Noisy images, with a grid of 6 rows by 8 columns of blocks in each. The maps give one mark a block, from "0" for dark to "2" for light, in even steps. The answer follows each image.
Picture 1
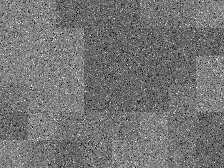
2 2 0 0 0 1 1 2
2 2 2 0 0 0 0 0
2 2 2 0 0 0 0 2
1 2 2 0 0 0 1 2
0 2 1 1 1 2 1 0
2 1 0 1 2 2 1 0
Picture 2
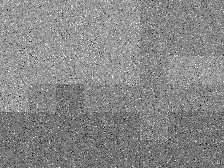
2 2 2 2 2 1 1 1
2 2 2 2 2 1 1 1
2 2 2 2 2 1 2 2
2 1 0 1 1 1 1 1
0 0 0 0 0 1 0 0
0 0 0 0 0 0 0 0
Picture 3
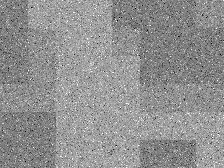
0 2 2 2 0 0 0 1
0 1 2 2 1 0 0 0
0 1 2 2 2 0 0 0
1 1 2 2 2 1 1 1
0 0 2 2 2 2 2 2
0 0 2 2 2 0 0 2
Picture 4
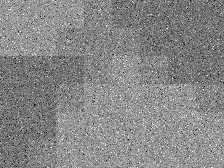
2 2 2 1 0 0 0 0
2 2 1 1 1 0 0 0
0 0 0 1 2 1 0 0
0 0 1 2 2 2 2 1
0 0 2 2 2 2 2 2
0 1 2 2 2 2 2 2
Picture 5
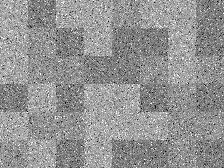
2 0 2 2 1 2 2 0
2 1 0 2 0 0 2 0
2 1 1 0 0 1 2 1
0 2 0 2 2 0 1 0
2 1 1 2 2 2 1 1
1 2 0 2 0 0 1 0
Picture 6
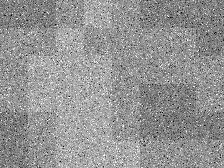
0 0 1 2 1 0 0 0
1 1 2 1 1 1 1 0
1 2 2 2 1 1 1 1
1 2 2 2 1 0 0 1
0 1 2 2 1 0 0 0
0 1 2 2 2 1 1 1
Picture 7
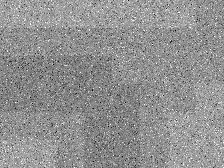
2 2 2 2 2 2 2 1
1 1 1 1 1 1 1 1
0 0 0 0 1 1 1 1
0 0 0 0 0 1 1 2
1 1 1 0 0 1 2 2
2 2 1 0 0 1 2 2
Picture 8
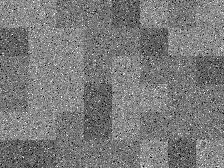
2 2 1 1 0 2 1 2
0 2 2 1 1 0 2 2
1 2 2 1 2 1 1 0
1 2 2 0 2 2 1 1
2 2 1 0 2 1 1 1
0 0 1 1 1 2 0 2
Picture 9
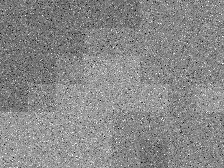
0 0 0 0 0 1 1 1
0 0 0 1 1 1 1 1
0 0 1 2 2 1 1 1
0 1 2 2 2 2 1 2
2 2 2 2 1 1 1 1
2 2 2 2 1 0 1 1
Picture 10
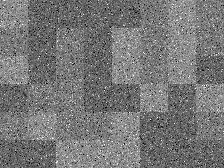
2 0 0 0 0 1 2 1
1 0 1 0 2 1 2 1
2 0 1 0 2 1 2 0
0 1 1 0 0 2 0 2
1 2 1 1 2 0 0 1
0 0 2 2 2 0 0 0
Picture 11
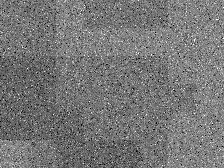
1 1 2 1 1 1 2 2
1 1 2 2 2 2 2 2
0 0 1 1 1 1 2 2
0 0 1 1 1 1 1 2
0 0 0 1 1 1 2 2
2 1 0 0 0 1 2 2
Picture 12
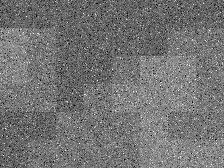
0 0 0 0 0 0 0 0
2 1 0 0 0 0 1 1
2 1 0 0 1 2 2 1
1 1 0 1 2 2 2 1
0 0 1 1 1 2 1 1
0 1 1 1 1 2 2 2
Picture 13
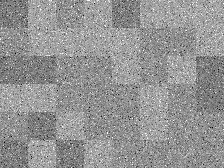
0 2 1 2 0 2 2 2
1 2 2 2 2 1 1 2
0 0 1 1 2 1 2 0
2 2 1 1 1 2 1 0
1 0 2 1 1 2 1 1
0 2 0 2 1 1 1 1
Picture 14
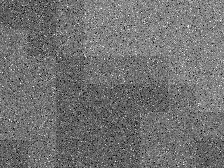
0 0 1 2 2 2 2 2
1 0 1 2 2 2 2 2
1 1 0 1 1 1 2 2
1 1 0 0 0 0 1 2
1 1 0 0 0 1 1 1
0 1 0 0 0 1 1 0
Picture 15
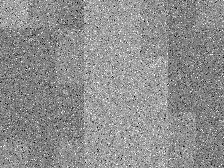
2 1 0 2 2 1 0 1
0 0 1 2 2 1 0 0
0 0 1 2 2 2 0 0
0 0 0 2 2 2 0 0
0 0 0 2 2 2 1 0
1 0 1 2 2 2 1 0
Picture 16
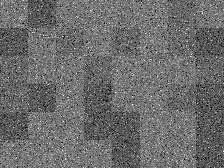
2 0 2 2 2 2 1 2
0 2 1 2 1 2 1 0
1 2 2 1 2 2 2 1
1 0 2 0 2 2 1 0
0 2 2 0 0 2 2 0
2 2 2 2 0 2 2 0
